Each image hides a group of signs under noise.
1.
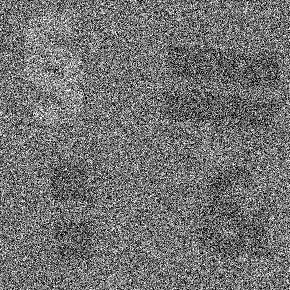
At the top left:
section sign
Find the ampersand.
bottom right
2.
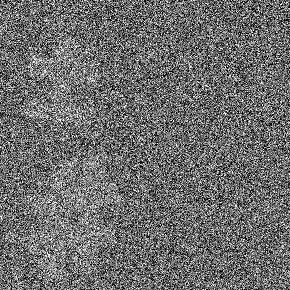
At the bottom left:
hash sign
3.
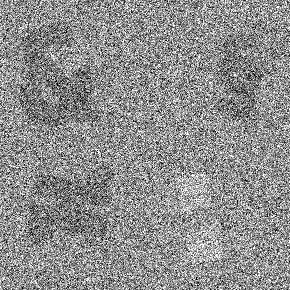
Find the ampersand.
top left
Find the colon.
bottom right
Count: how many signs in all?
4
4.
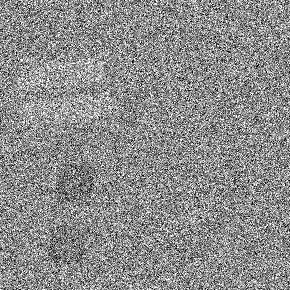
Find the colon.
bottom left
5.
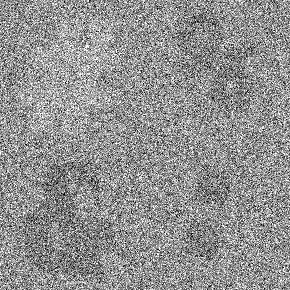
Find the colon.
bottom right
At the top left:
hash sign
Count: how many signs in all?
4
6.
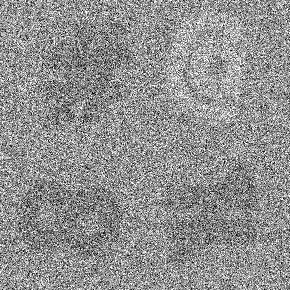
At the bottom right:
not-equal sign
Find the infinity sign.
bottom left
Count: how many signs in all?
4
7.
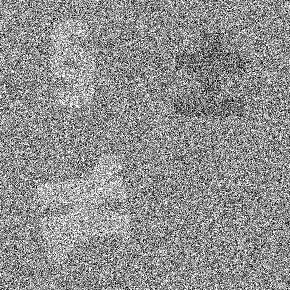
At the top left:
section sign
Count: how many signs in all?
3
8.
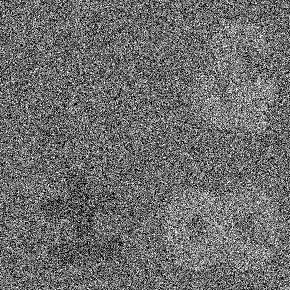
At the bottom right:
infinity sign
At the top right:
ampersand
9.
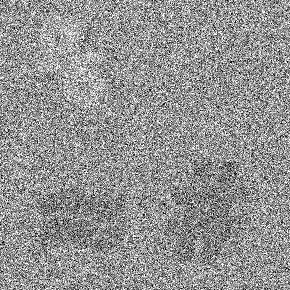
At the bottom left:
approximately sign
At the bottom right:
hash sign
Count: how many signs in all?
3
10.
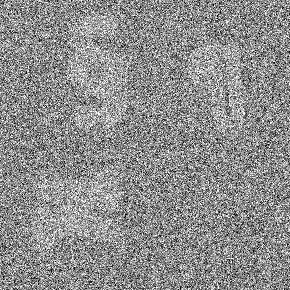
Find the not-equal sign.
bottom left
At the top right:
pilcrow
